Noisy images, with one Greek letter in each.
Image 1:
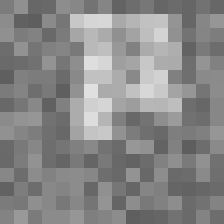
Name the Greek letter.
mu
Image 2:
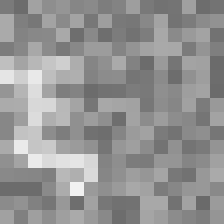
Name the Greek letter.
xi
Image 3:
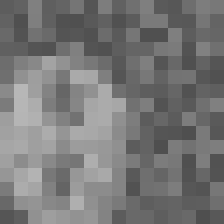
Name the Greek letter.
theta
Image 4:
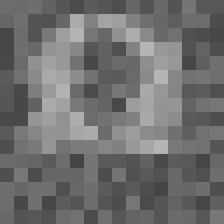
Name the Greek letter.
omega
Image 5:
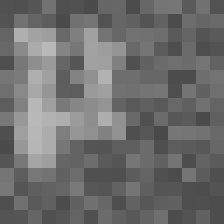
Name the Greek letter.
mu
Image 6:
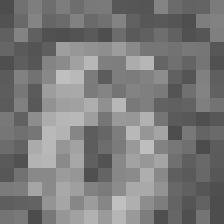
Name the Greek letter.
delta
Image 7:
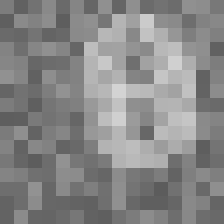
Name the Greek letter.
theta
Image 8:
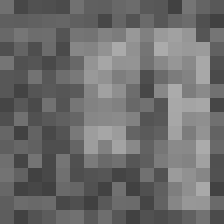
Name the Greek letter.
eta
